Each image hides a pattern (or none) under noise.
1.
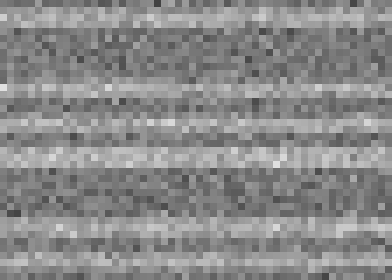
bands of rows
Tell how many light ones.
6
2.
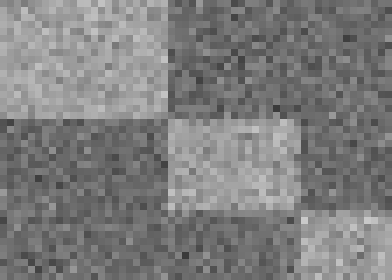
blocks along the diagonal
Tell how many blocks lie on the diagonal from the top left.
3
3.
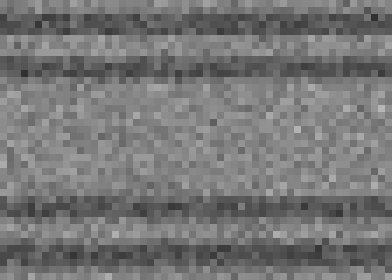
bands of rows
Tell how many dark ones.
4
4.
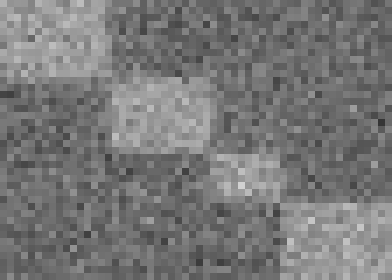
blocks along the diagonal
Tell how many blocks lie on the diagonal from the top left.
4
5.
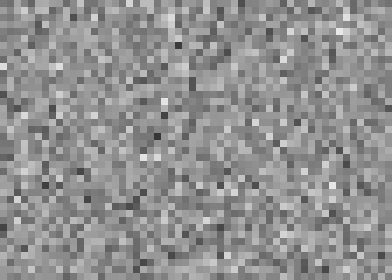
only noise
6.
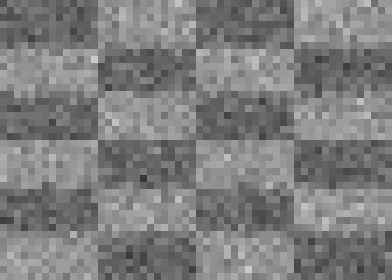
a checkerboard
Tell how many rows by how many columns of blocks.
6 by 4
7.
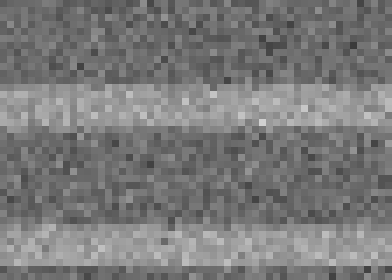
bands of rows
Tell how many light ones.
2
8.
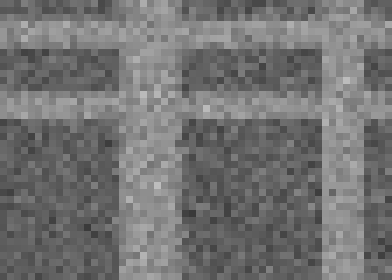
bands of rows crossing bands of columns
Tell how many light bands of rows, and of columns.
2 and 2
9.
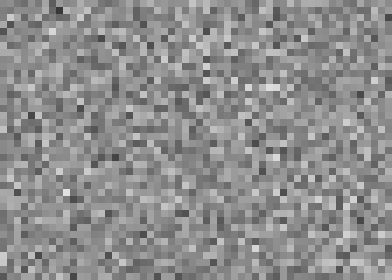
only noise
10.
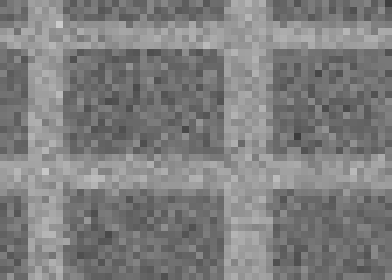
bands of rows crossing bands of columns
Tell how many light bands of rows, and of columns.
2 and 2
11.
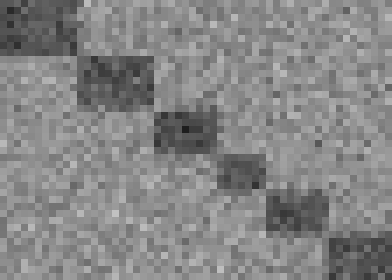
blocks along the diagonal
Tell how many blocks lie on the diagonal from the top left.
6
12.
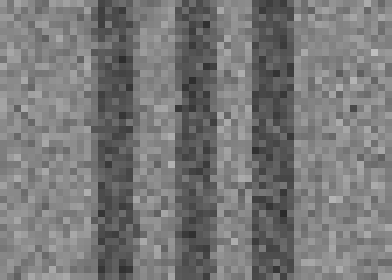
bands of columns
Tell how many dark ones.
3
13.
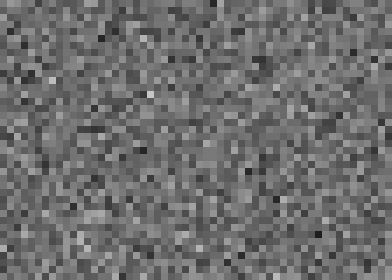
only noise
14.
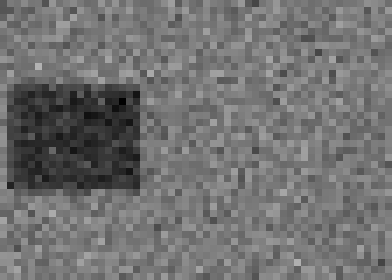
one block
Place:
middle left
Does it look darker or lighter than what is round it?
darker
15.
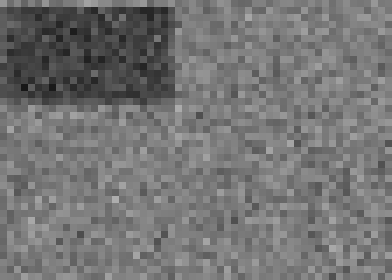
one block
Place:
top left
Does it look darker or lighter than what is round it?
darker
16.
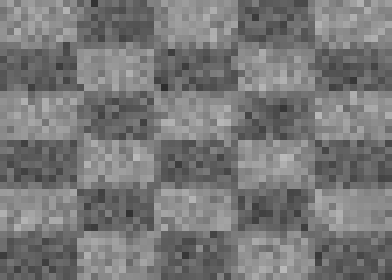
a checkerboard
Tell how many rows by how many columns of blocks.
6 by 5
